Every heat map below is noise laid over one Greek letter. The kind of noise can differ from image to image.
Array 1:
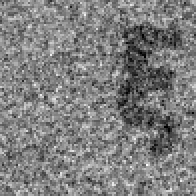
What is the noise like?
blotchy
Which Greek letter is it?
xi
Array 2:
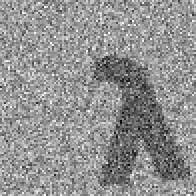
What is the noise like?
independent entries
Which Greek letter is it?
lambda
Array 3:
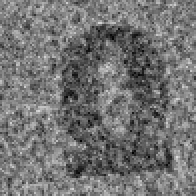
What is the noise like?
blotchy
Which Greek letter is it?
omega
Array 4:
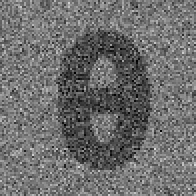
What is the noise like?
low rank plus noise
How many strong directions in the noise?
five to eight
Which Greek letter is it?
theta
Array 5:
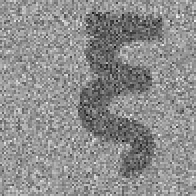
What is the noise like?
low rank plus noise
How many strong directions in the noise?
five to eight
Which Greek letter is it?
xi
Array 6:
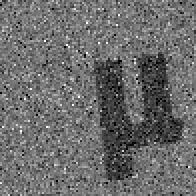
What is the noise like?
heavy tails
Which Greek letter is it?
mu
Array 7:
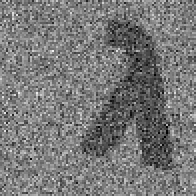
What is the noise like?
low rank plus noise
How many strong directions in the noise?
three or four
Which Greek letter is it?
lambda
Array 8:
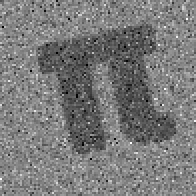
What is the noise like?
heavy tails
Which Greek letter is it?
pi
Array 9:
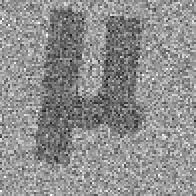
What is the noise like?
low rank plus noise
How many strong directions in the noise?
one
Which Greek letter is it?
mu
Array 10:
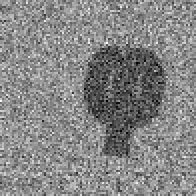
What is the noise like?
low rank plus noise
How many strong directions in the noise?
one
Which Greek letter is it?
phi
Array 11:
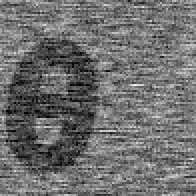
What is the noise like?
streaked along the rows
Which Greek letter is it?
theta
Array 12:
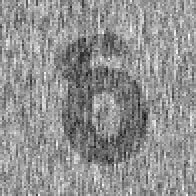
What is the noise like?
streaked along the columns
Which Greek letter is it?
delta
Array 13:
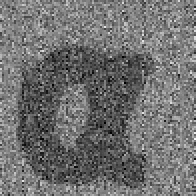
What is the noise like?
columns of uneven size
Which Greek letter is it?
alpha
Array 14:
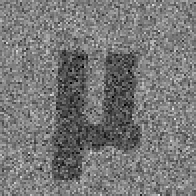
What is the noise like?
independent entries
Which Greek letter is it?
mu
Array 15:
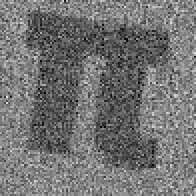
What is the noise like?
low rank plus noise
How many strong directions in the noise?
two
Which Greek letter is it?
pi
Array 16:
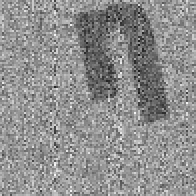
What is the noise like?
columns of uneven size
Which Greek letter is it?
eta
